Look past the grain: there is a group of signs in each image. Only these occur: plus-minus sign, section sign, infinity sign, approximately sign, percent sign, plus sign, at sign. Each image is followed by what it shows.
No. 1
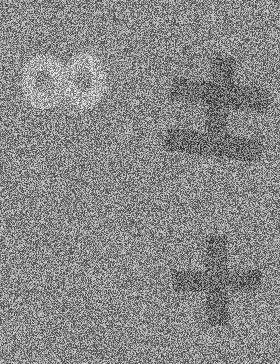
top left: light infinity sign; top right: dark plus-minus sign; bottom right: dark plus sign
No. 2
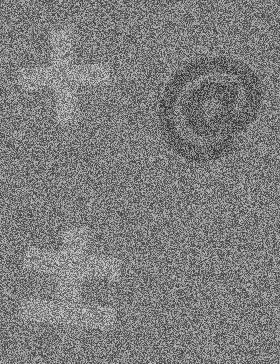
top left: light plus sign; top right: dark at sign; bottom left: light plus-minus sign
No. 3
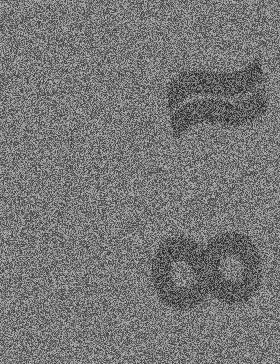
top right: dark approximately sign; bottom right: dark infinity sign
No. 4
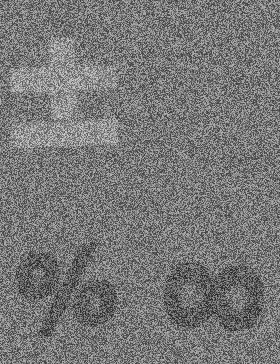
top left: light plus-minus sign; bottom left: dark percent sign; bottom right: dark infinity sign
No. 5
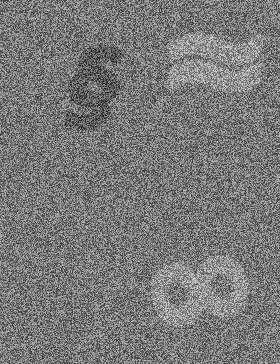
top left: dark section sign; top right: light approximately sign; bottom right: light infinity sign
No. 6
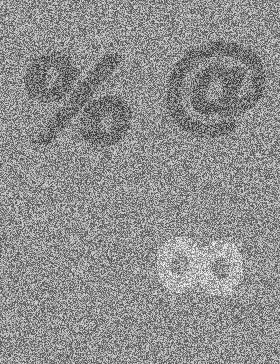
top left: dark percent sign; top right: dark at sign; bottom right: light infinity sign
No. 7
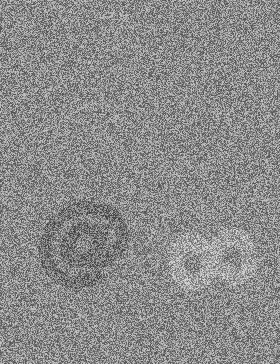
bottom left: dark at sign; bottom right: light infinity sign
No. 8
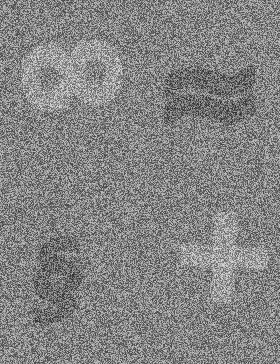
top left: light infinity sign; top right: dark approximately sign; bottom left: dark section sign; bottom right: light plus sign
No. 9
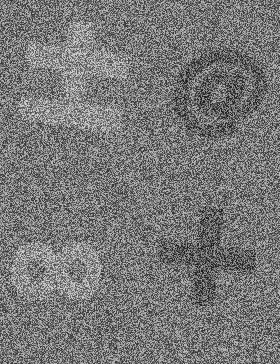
top left: light plus-minus sign; top right: dark at sign; bottom left: light infinity sign; bottom right: dark plus sign
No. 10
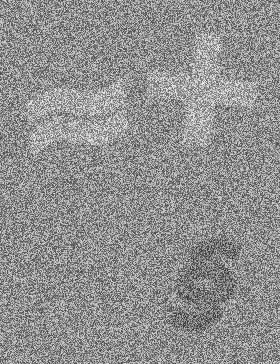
top left: light approximately sign; top right: light plus sign; bottom right: dark section sign
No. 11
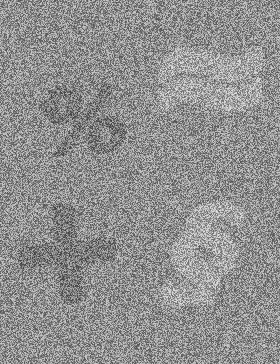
top left: dark percent sign; top right: light approximately sign; bottom left: dark plus sign; bottom right: light section sign
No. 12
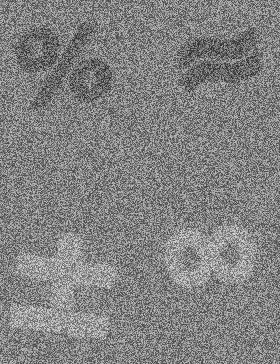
top left: dark percent sign; top right: dark approximately sign; bottom left: light plus-minus sign; bottom right: light infinity sign
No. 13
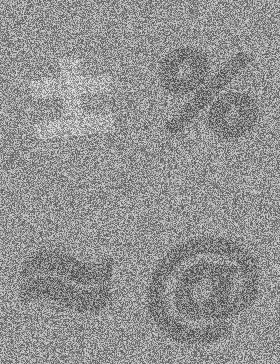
top left: light plus-minus sign; top right: dark percent sign; bottom left: dark approximately sign; bottom right: dark at sign
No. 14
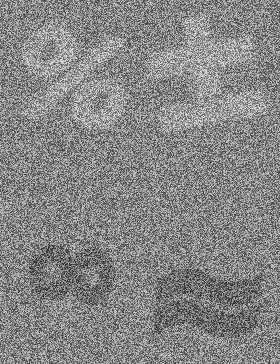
top left: light percent sign; top right: light plus-minus sign; bottom left: dark infinity sign; bottom right: dark approximately sign
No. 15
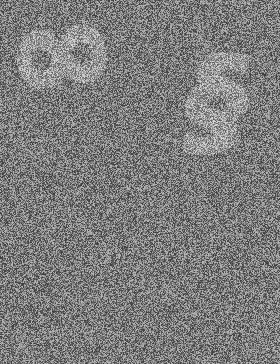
top left: light infinity sign; top right: light section sign
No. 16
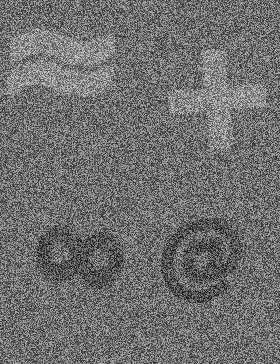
top left: light approximately sign; top right: light plus sign; bottom left: dark infinity sign; bottom right: dark at sign
